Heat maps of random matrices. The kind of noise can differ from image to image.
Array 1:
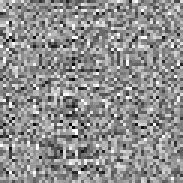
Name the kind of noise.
low rank plus noise
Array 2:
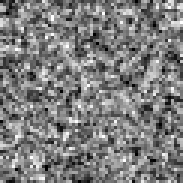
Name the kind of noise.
blotchy
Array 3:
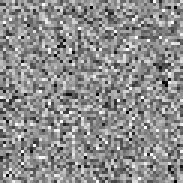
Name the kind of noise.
independent entries
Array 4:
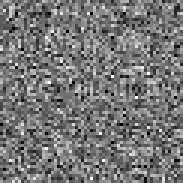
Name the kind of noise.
low rank plus noise
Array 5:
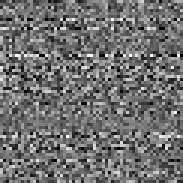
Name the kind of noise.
rows of uneven size
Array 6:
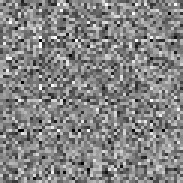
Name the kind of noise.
low rank plus noise
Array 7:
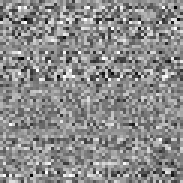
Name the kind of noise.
rows of uneven size
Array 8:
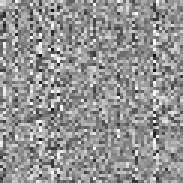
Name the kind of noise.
columns of uneven size
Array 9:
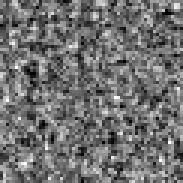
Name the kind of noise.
blotchy
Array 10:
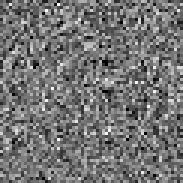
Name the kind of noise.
low rank plus noise
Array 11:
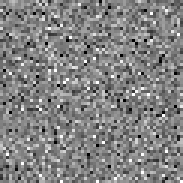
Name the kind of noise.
heavy tails
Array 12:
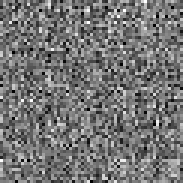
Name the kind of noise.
low rank plus noise
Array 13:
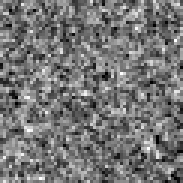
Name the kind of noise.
blotchy
